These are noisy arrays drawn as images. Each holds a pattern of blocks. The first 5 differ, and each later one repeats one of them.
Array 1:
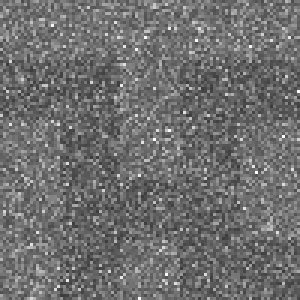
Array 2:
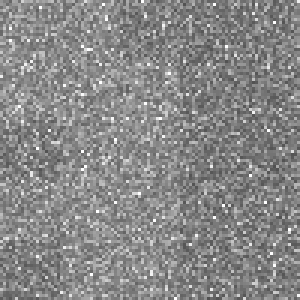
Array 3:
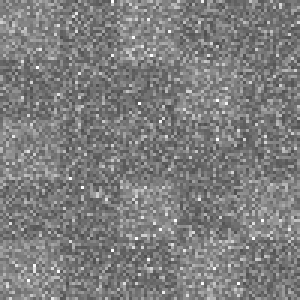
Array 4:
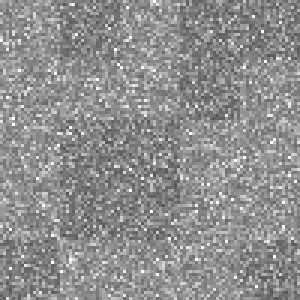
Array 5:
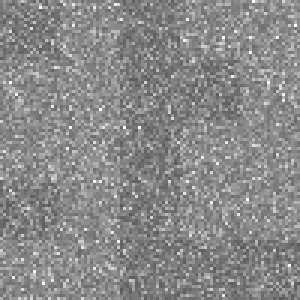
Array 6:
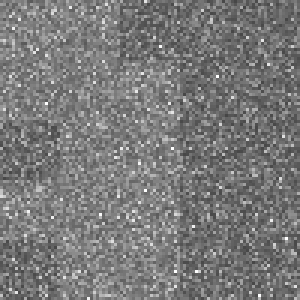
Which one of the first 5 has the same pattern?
2
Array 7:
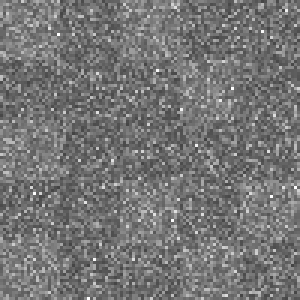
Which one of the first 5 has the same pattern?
3
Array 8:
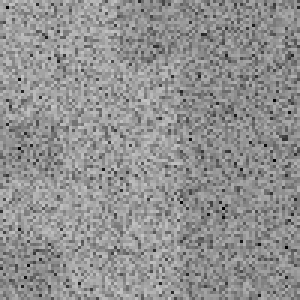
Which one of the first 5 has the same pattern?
2
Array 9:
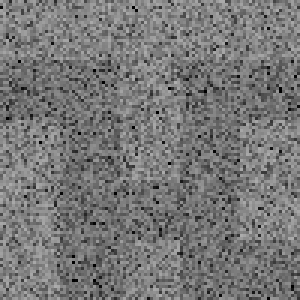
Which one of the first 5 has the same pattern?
1
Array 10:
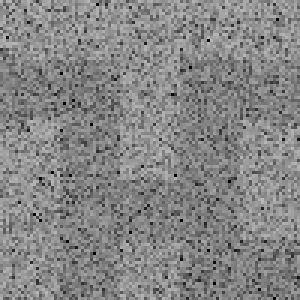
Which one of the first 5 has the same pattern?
1
